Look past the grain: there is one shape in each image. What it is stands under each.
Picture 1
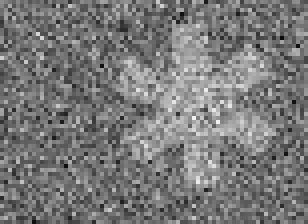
asterisk
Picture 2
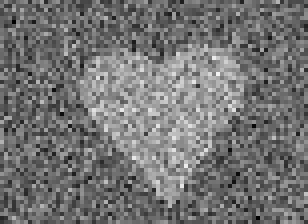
heart
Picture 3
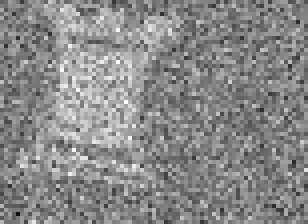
chess rook
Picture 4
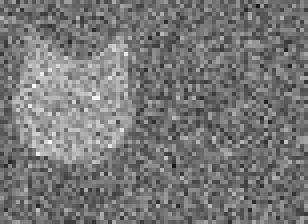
cat's head
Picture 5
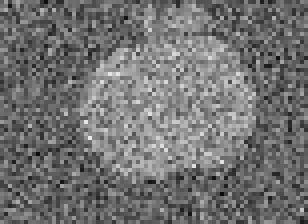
apple
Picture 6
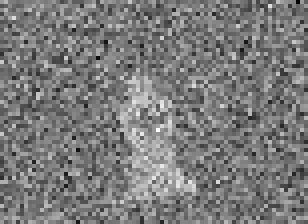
chess bishop
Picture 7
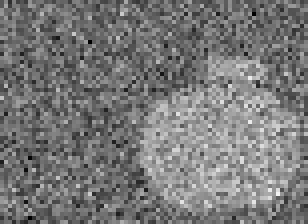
apple
